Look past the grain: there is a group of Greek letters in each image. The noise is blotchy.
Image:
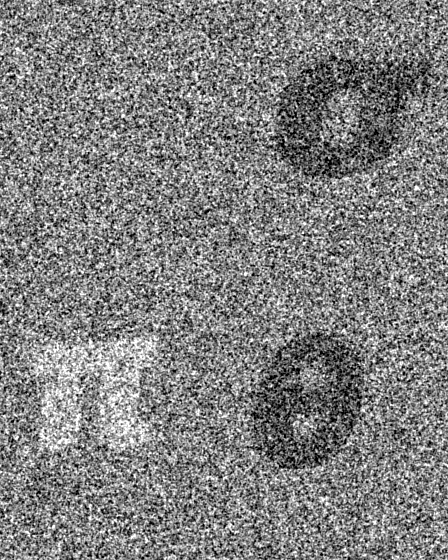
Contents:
top right: dark sigma; bottom left: light pi; bottom right: dark theta
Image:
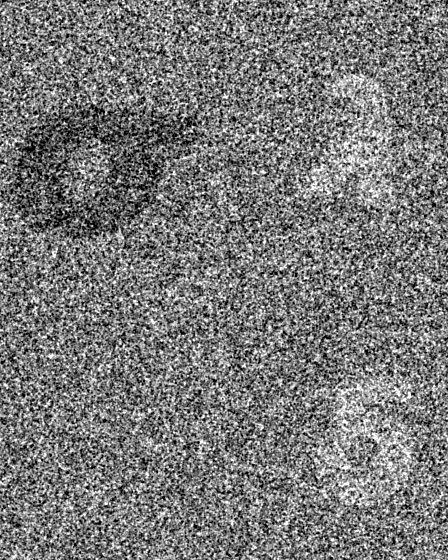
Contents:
top left: dark sigma; top right: light lambda; bottom right: light delta
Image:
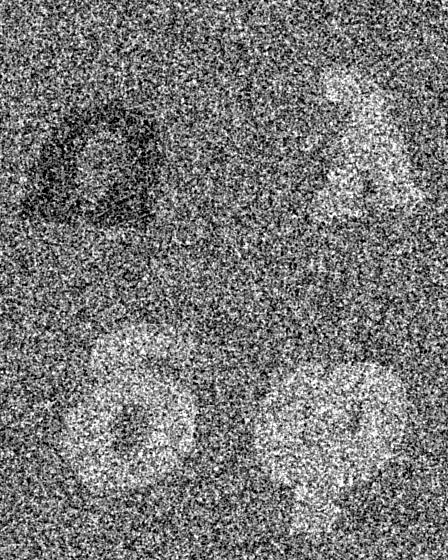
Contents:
top left: dark omega; top right: light lambda; bottom left: light delta; bottom right: light phi
